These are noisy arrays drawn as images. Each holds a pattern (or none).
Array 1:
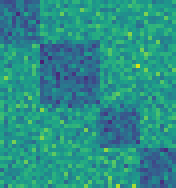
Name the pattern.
blocks along the diagonal
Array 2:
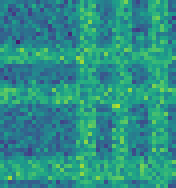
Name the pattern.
bands of rows crossing bands of columns
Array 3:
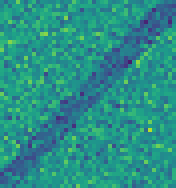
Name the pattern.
a diagonal band
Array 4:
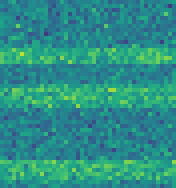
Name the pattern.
bands of rows
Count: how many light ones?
3
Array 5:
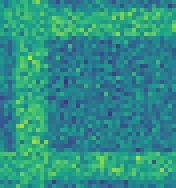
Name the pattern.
bands of rows crossing bands of columns
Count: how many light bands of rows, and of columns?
2 and 1
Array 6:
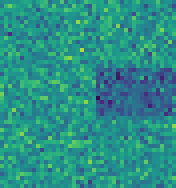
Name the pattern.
one block
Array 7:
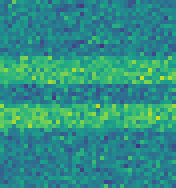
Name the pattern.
bands of rows
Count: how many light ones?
2
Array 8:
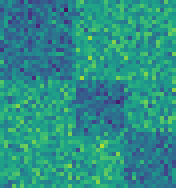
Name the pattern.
blocks along the diagonal
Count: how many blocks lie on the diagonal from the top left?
3
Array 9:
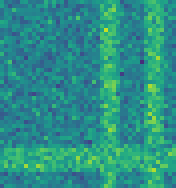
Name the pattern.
bands of rows crossing bands of columns
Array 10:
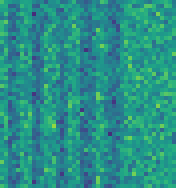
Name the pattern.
bands of columns
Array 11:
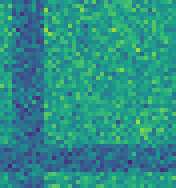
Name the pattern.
bands of rows crossing bands of columns
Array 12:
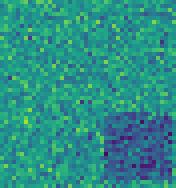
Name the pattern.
one block
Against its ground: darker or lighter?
darker
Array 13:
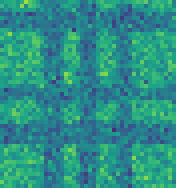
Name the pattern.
bands of rows crossing bands of columns
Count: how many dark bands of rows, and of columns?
3 and 3
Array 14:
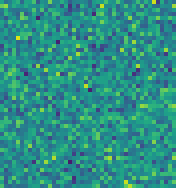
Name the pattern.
only noise
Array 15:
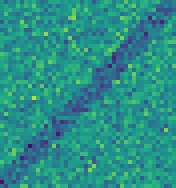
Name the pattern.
a diagonal band
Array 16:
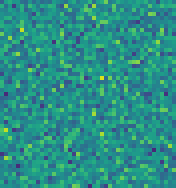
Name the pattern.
only noise
